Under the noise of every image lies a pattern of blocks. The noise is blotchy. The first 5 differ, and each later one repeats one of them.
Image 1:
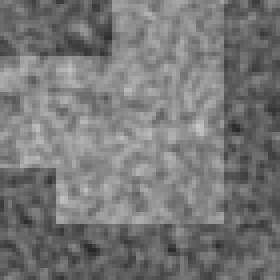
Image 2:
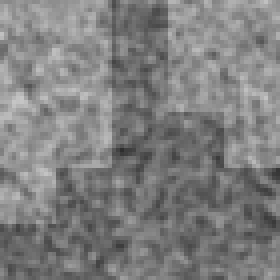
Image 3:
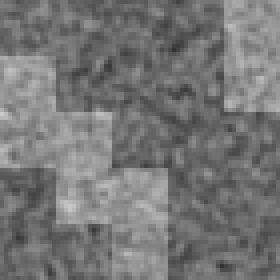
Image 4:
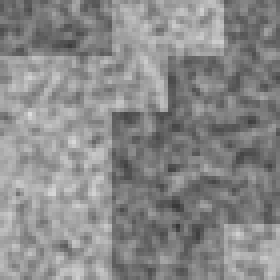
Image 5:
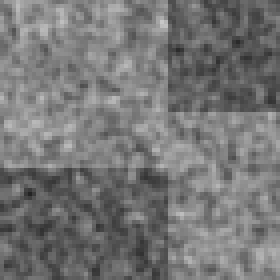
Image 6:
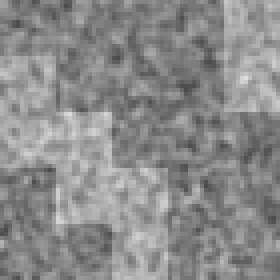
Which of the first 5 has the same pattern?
3
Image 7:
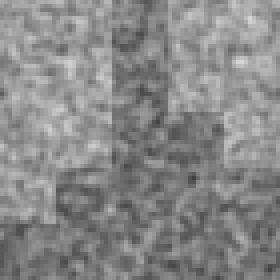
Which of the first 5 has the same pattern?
2
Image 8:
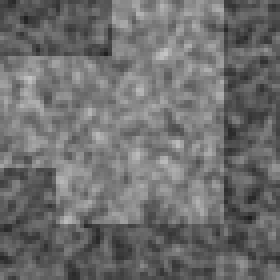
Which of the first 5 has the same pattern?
1
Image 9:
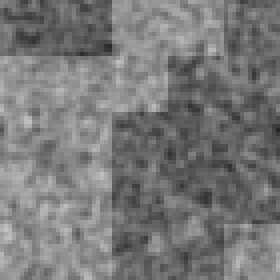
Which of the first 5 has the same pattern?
4
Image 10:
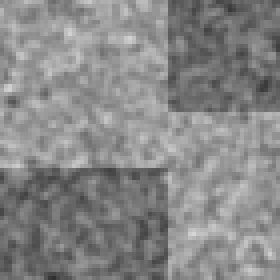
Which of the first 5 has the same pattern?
5
